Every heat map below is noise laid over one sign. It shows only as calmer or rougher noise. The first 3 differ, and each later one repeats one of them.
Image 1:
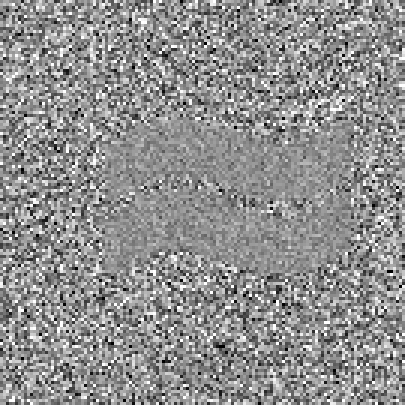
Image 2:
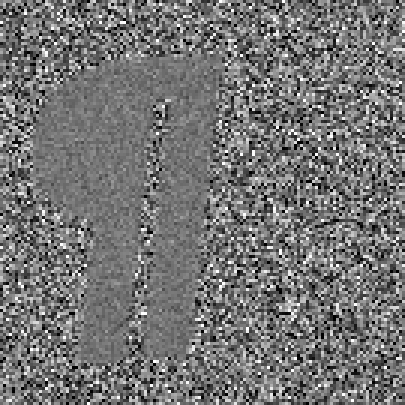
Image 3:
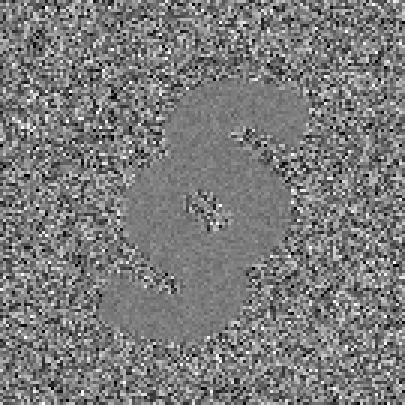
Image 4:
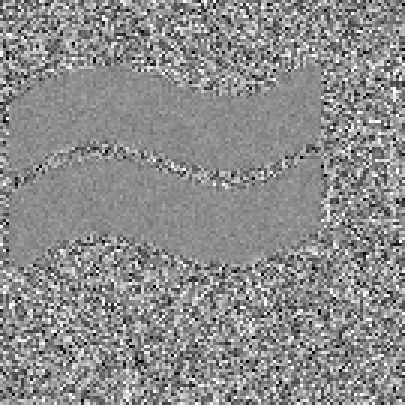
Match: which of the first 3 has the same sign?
1
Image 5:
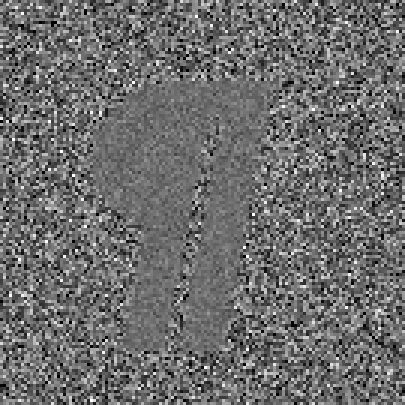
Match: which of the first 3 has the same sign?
2
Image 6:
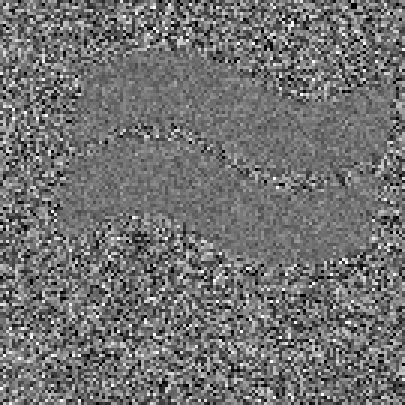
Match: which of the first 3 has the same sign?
1
